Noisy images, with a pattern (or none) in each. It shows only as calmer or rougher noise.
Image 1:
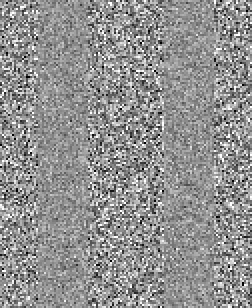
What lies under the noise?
vertical stripes
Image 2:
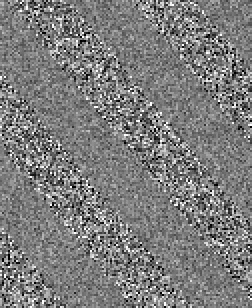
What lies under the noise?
diagonal stripes
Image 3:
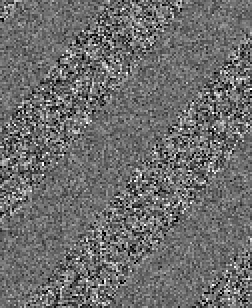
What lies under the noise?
diagonal stripes
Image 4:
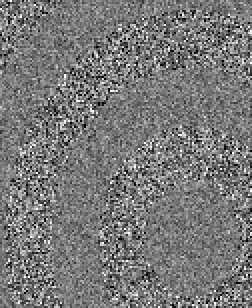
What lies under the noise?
rings round one point
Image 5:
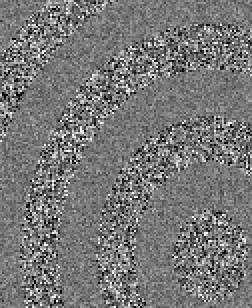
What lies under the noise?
rings round one point
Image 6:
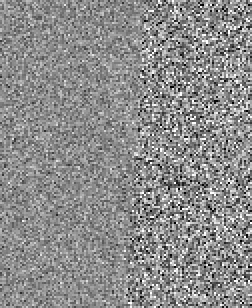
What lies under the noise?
a sharp edge
